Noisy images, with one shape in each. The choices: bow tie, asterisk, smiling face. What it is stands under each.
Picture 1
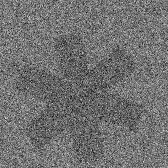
asterisk
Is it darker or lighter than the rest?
darker
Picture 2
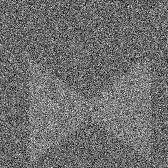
bow tie
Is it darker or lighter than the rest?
lighter
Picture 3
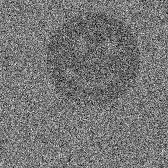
smiling face
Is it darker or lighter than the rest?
darker
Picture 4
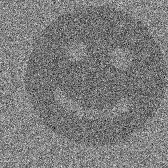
smiling face
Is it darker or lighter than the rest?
darker
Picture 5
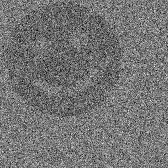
smiling face
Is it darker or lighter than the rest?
darker
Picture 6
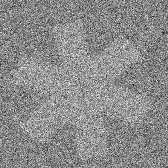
asterisk
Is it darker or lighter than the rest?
lighter
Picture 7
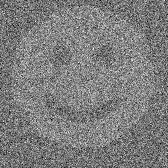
smiling face
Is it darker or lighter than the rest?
lighter
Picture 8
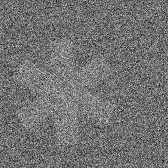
asterisk
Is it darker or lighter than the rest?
lighter
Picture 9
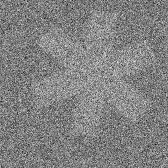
asterisk
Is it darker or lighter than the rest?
lighter
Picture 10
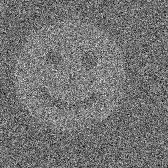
smiling face
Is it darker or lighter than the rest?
lighter
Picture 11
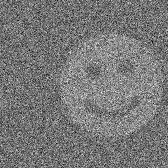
smiling face
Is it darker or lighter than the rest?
lighter
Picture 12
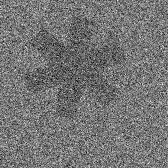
asterisk
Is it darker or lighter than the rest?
darker
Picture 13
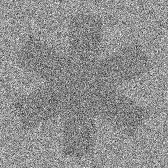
asterisk
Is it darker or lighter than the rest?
darker
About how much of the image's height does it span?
nearly all
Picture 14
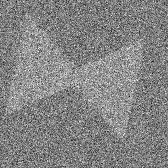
bow tie
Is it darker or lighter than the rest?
lighter
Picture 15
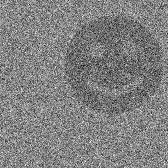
smiling face
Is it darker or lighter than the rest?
darker
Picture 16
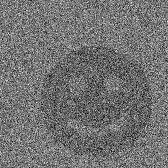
smiling face
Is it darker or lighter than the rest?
darker
